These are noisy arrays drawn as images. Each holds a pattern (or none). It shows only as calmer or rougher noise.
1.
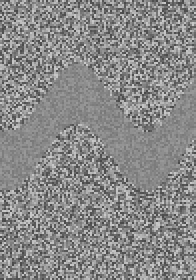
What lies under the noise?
a wavy band
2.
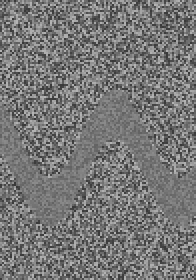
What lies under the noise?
a wavy band
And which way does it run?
left to right
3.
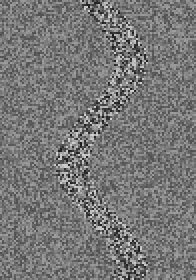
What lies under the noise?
a wavy band
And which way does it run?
top to bottom
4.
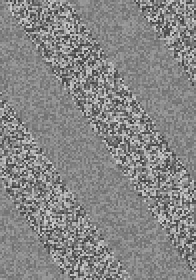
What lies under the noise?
diagonal stripes
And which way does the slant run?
top left to bottom right
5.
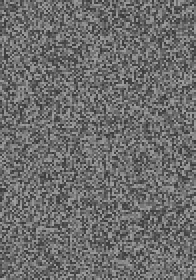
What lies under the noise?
only noise
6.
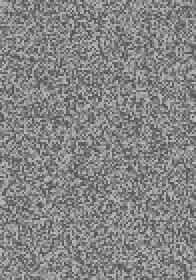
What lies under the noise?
only noise
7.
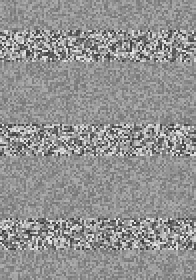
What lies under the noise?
horizontal stripes
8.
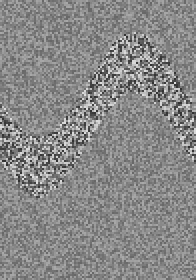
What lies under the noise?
a wavy band
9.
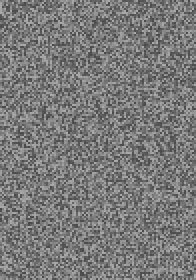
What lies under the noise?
only noise
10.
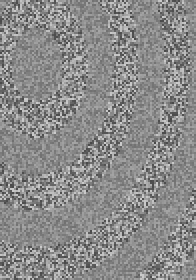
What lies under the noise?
rings round one point
